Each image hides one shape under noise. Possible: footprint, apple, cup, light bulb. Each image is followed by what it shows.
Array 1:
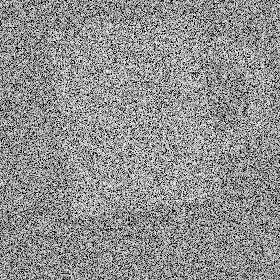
cup
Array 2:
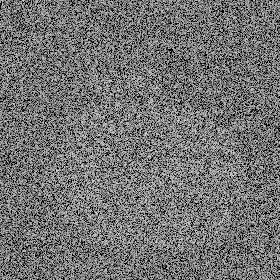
apple
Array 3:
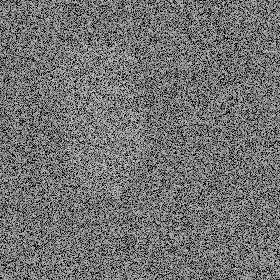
footprint
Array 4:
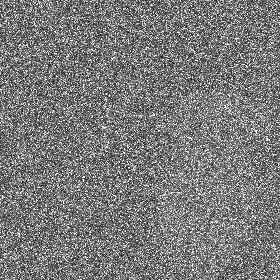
footprint
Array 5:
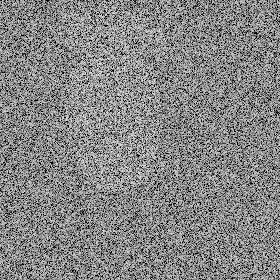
footprint
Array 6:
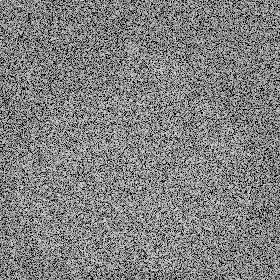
apple
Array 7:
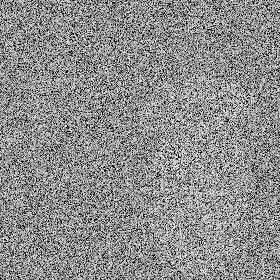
footprint
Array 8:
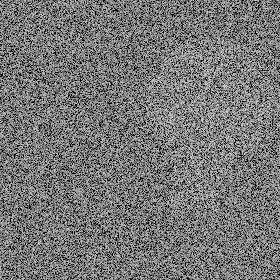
light bulb
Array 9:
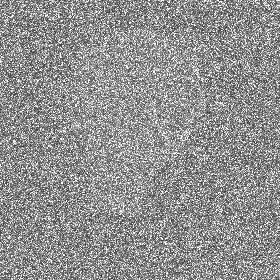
light bulb
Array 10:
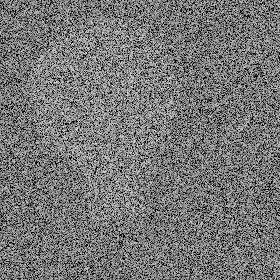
light bulb
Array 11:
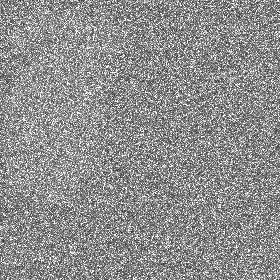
footprint
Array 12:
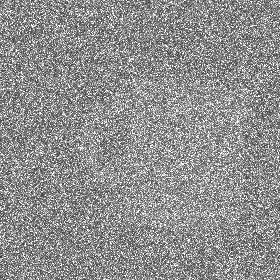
cup
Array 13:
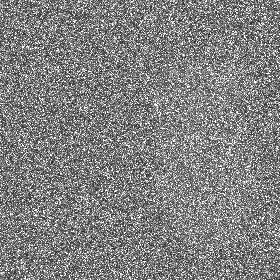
footprint
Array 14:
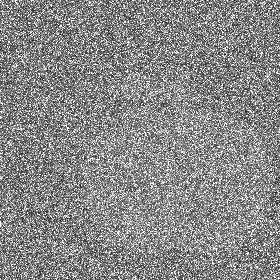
apple
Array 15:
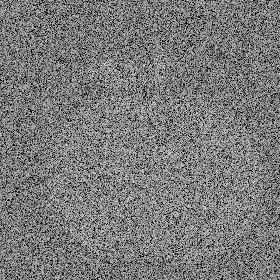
apple
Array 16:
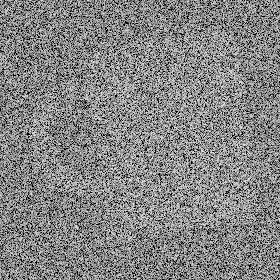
cup
